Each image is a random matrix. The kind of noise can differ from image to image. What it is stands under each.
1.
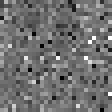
heavy tails
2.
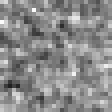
blotchy
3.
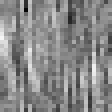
streaked along the columns
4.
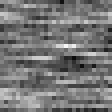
streaked along the rows
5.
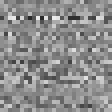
rows of uneven size
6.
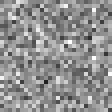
independent entries
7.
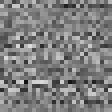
rows of uneven size
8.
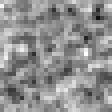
blotchy
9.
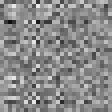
low rank plus noise
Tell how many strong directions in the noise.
one
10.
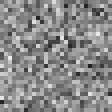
independent entries
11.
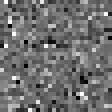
heavy tails
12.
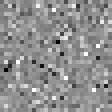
heavy tails
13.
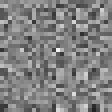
low rank plus noise
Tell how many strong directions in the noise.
one
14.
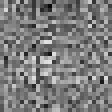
low rank plus noise
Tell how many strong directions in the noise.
two
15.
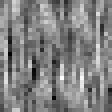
streaked along the columns
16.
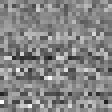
rows of uneven size
